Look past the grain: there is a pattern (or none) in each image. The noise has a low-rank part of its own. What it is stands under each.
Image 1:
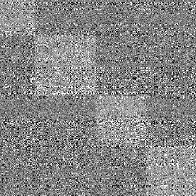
blocks along the diagonal
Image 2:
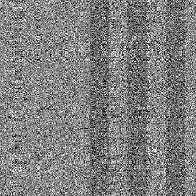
bands of columns
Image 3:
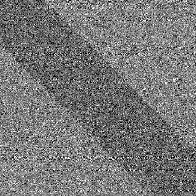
a diagonal band
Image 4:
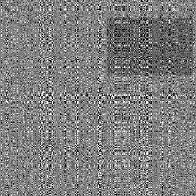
one block
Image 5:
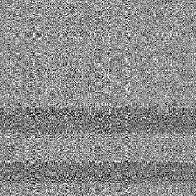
bands of rows
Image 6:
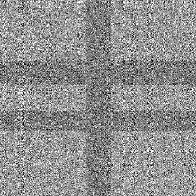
bands of rows crossing bands of columns
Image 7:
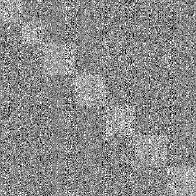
blocks along the diagonal
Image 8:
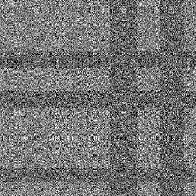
bands of rows crossing bands of columns
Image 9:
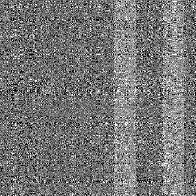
bands of columns
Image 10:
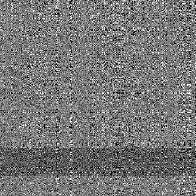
one band of rows
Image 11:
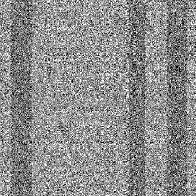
bands of columns
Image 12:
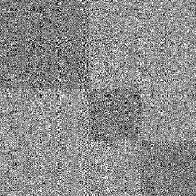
blocks along the diagonal
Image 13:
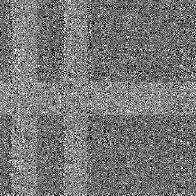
bands of rows crossing bands of columns
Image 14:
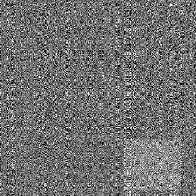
one block
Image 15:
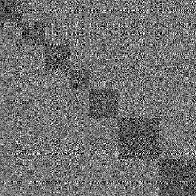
blocks along the diagonal
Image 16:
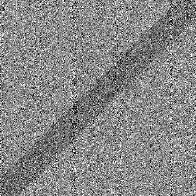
a diagonal band
